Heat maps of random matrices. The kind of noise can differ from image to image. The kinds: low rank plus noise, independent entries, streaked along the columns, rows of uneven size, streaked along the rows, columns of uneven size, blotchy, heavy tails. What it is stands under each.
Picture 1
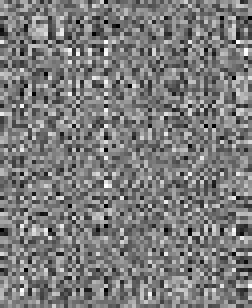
low rank plus noise
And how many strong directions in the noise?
two
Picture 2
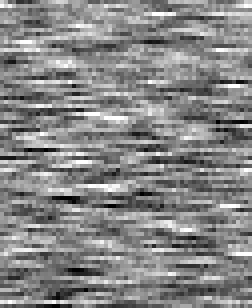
streaked along the rows
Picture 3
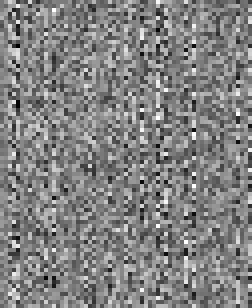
columns of uneven size
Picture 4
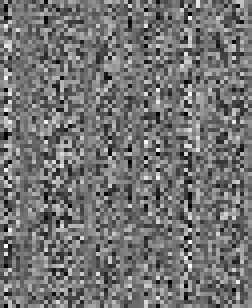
columns of uneven size
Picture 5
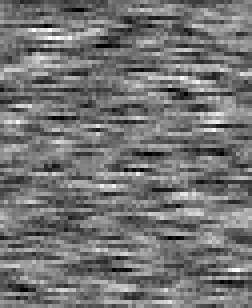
streaked along the rows
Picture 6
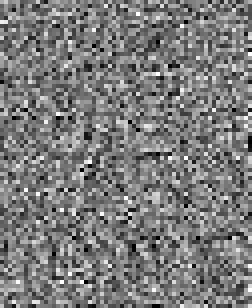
low rank plus noise
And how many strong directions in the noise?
five to eight
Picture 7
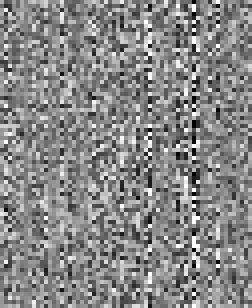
columns of uneven size
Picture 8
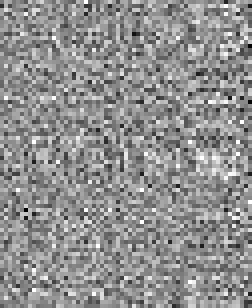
low rank plus noise
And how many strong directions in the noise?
three or four
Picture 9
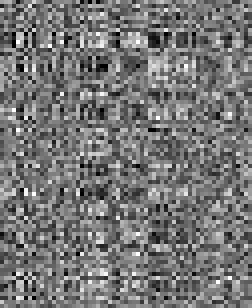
low rank plus noise
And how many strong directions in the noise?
one
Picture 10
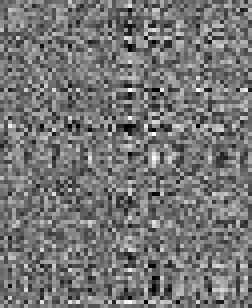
low rank plus noise
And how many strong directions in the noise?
two
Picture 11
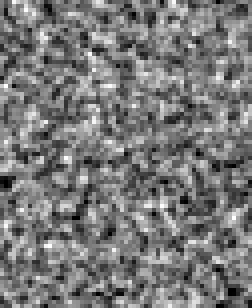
blotchy
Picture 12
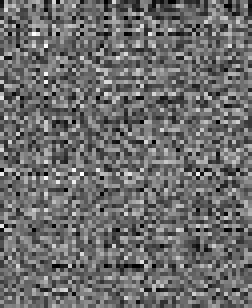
low rank plus noise
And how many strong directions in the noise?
three or four
